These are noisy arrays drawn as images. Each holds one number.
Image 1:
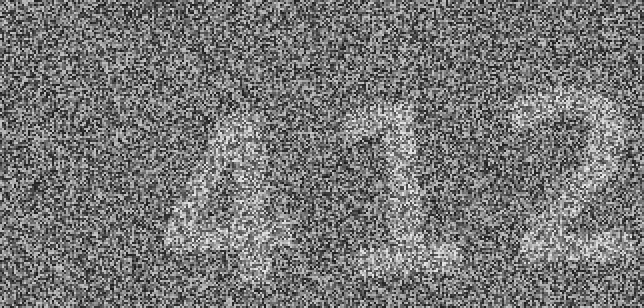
412
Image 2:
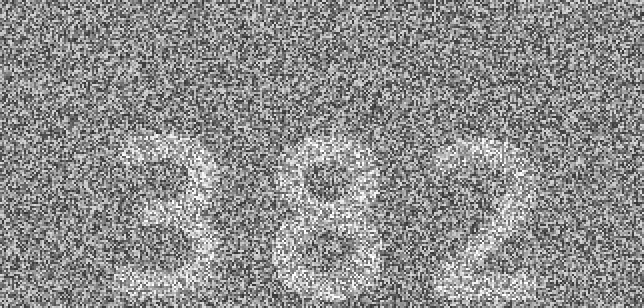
382
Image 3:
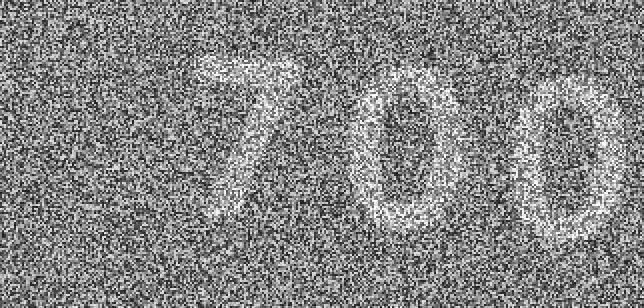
700
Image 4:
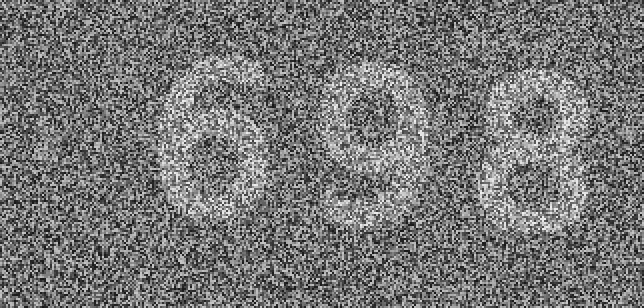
698
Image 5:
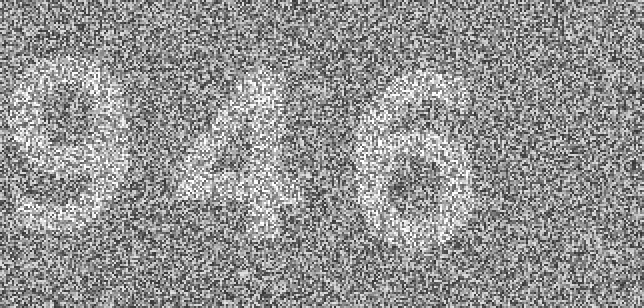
946
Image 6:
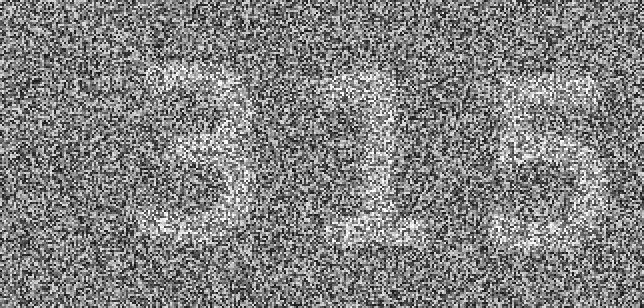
315
